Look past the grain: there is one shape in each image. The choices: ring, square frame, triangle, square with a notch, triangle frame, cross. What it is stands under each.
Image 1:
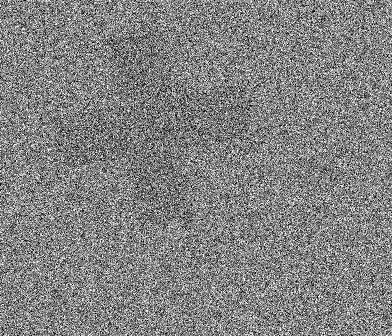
dark cross
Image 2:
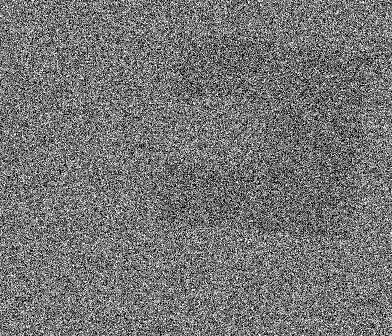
dark square with a notch
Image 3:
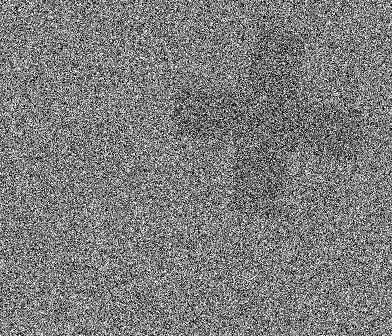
dark cross
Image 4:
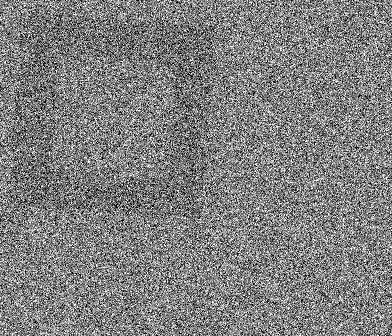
dark square frame
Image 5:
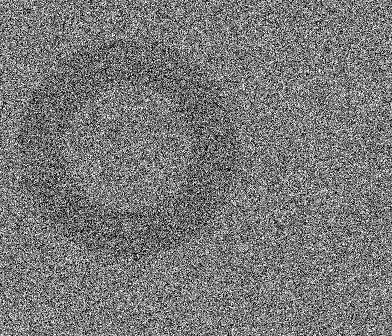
dark ring
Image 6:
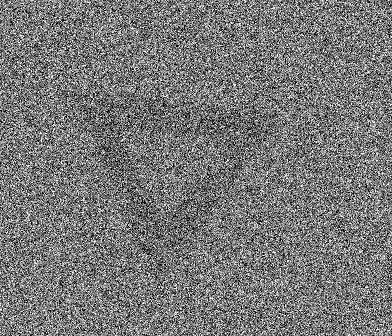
dark triangle frame
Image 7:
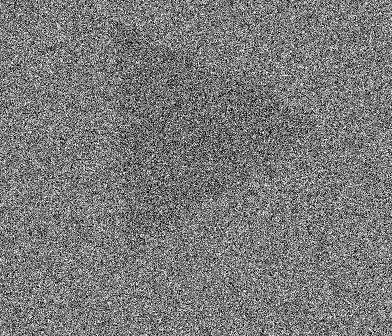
dark triangle
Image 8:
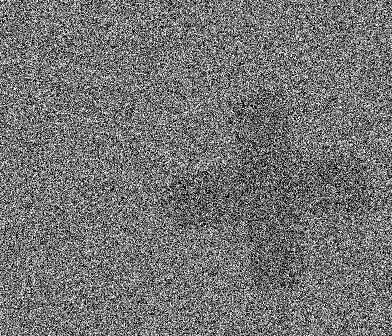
dark cross
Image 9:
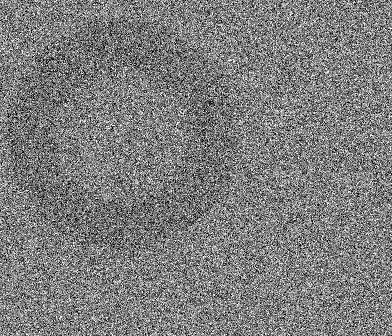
dark ring
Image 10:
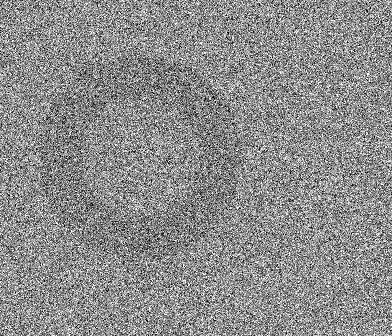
dark ring
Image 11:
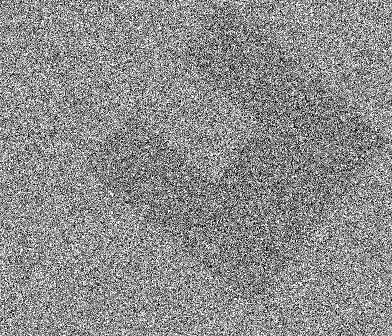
dark square with a notch
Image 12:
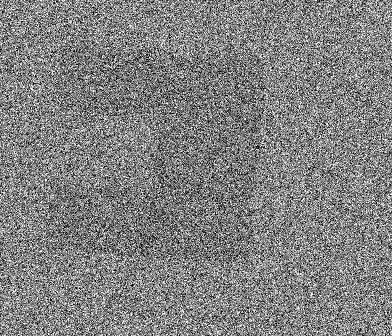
dark square with a notch
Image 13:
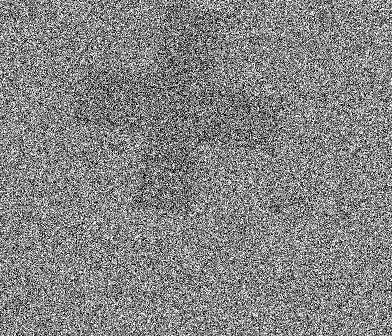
dark cross
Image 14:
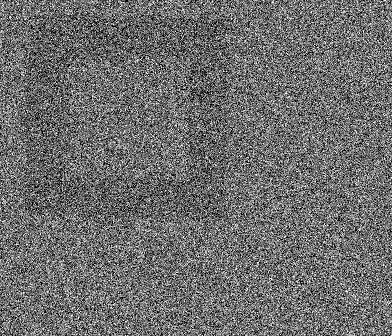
dark square frame
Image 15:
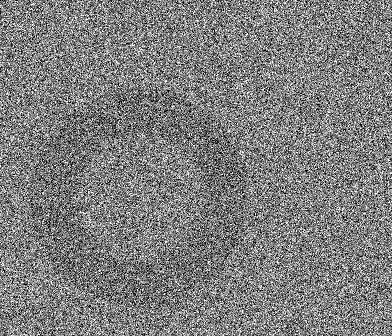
dark ring
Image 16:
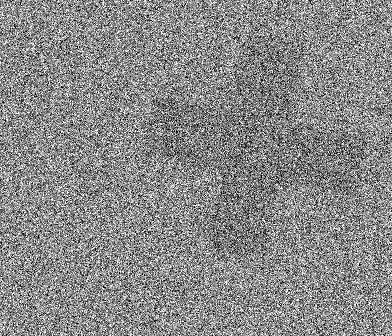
dark cross
